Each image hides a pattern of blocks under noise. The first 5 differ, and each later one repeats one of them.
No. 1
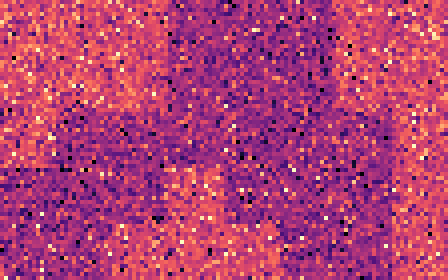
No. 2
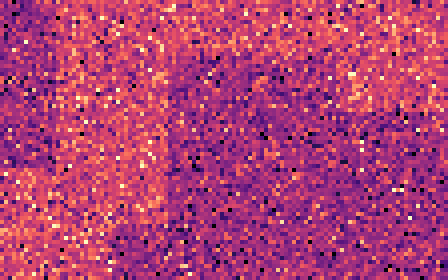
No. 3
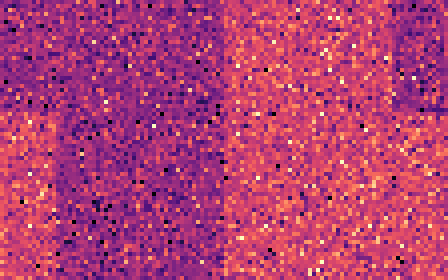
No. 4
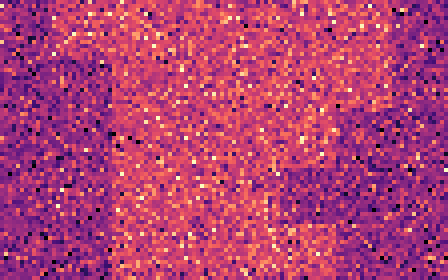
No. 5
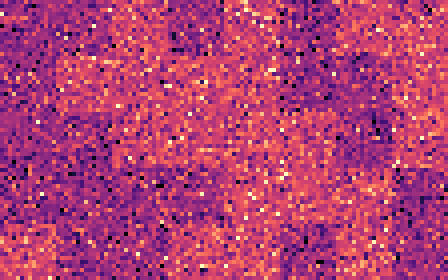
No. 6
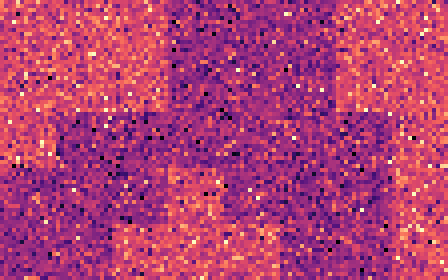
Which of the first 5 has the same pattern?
1
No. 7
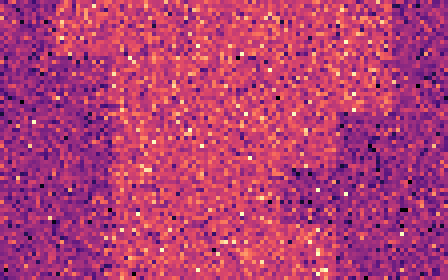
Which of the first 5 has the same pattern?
4
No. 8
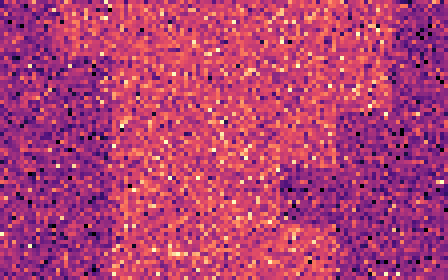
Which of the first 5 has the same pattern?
4
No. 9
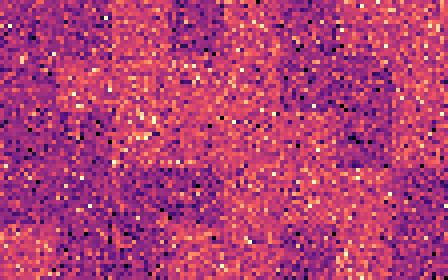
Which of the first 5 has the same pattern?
5
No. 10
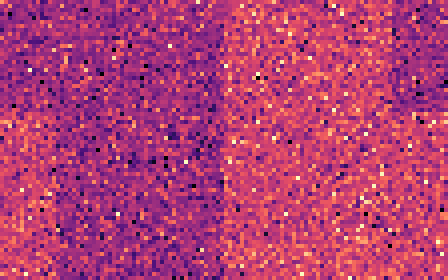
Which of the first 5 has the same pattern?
3
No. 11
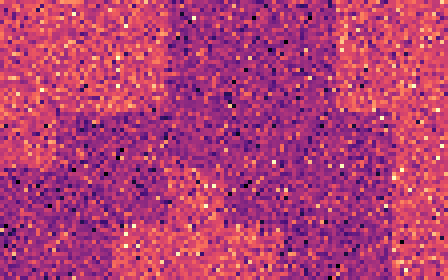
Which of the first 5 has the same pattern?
1
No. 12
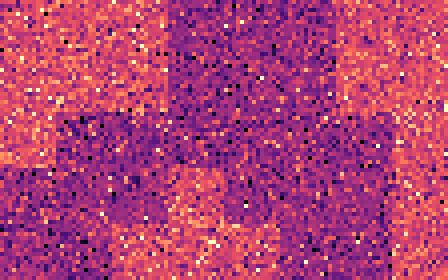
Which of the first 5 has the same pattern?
1
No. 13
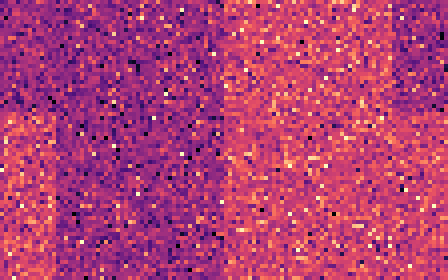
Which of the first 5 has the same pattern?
3
